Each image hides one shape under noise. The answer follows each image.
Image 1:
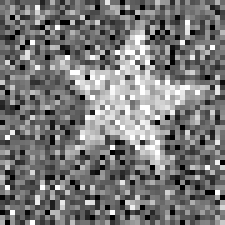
star
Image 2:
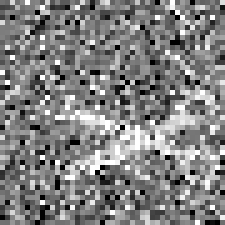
pair of scissors
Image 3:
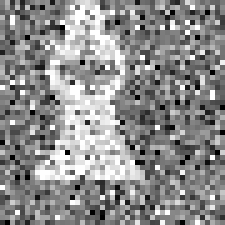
chess bishop
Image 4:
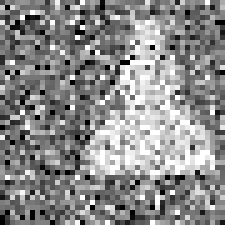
chess pawn
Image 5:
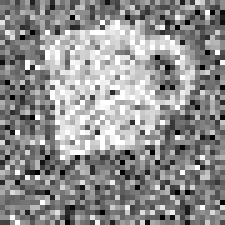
cup
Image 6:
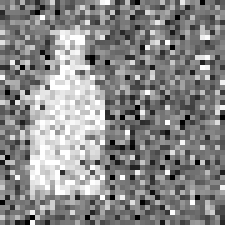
bottle
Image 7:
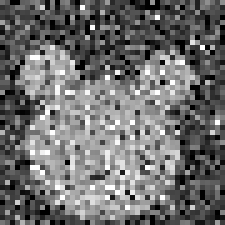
bear's head
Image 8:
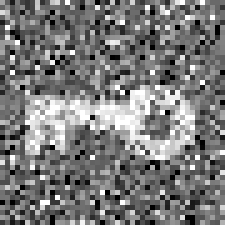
key
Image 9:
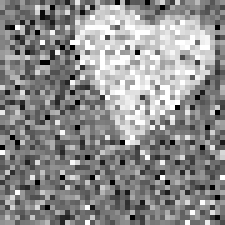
heart
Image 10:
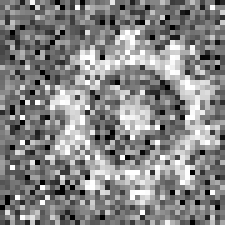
gear
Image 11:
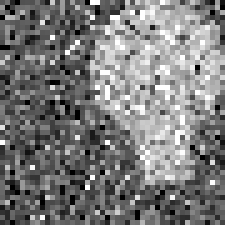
light bulb
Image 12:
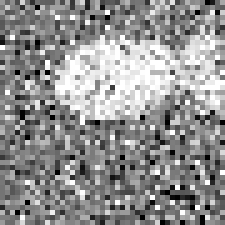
fish
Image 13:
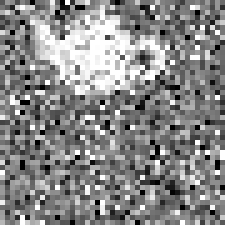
teapot
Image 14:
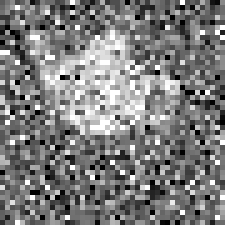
teapot
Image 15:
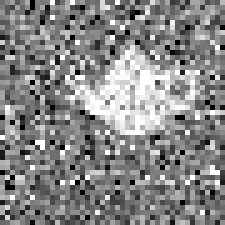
teapot
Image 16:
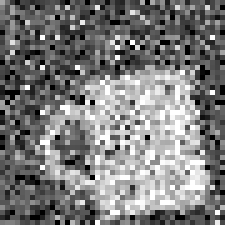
cup
